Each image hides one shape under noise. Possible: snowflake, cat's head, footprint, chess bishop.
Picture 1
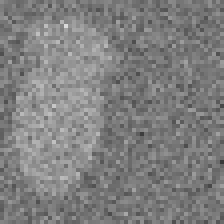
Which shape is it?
footprint
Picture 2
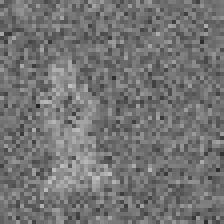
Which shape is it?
chess bishop
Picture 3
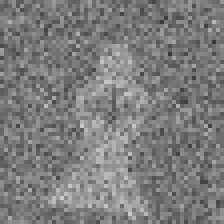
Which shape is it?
chess bishop
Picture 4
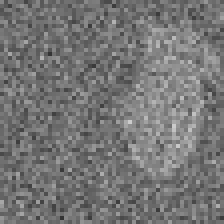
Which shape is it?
footprint
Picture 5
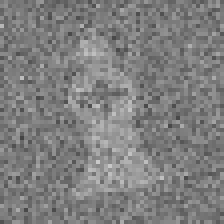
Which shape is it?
chess bishop
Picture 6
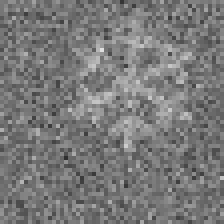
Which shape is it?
snowflake
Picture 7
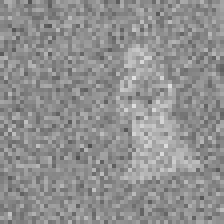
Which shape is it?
chess bishop
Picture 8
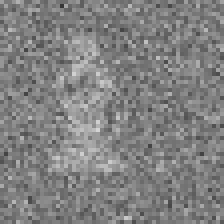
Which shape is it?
chess bishop
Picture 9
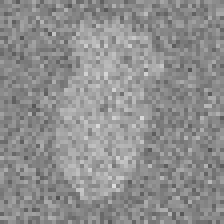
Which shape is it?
footprint
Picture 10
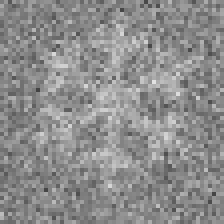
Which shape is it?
snowflake
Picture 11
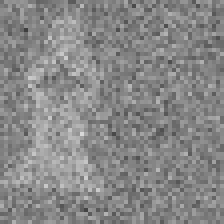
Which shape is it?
chess bishop
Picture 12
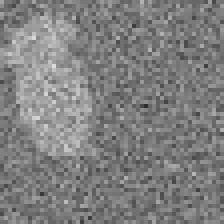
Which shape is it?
footprint
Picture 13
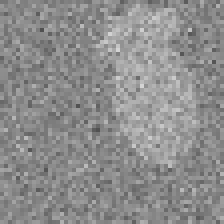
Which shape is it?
footprint
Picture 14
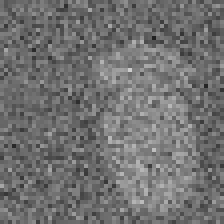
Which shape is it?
footprint
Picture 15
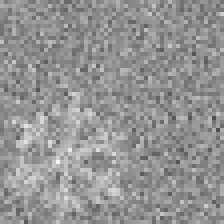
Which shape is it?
snowflake
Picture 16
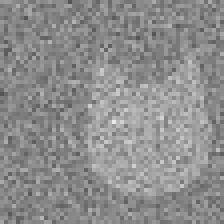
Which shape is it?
cat's head
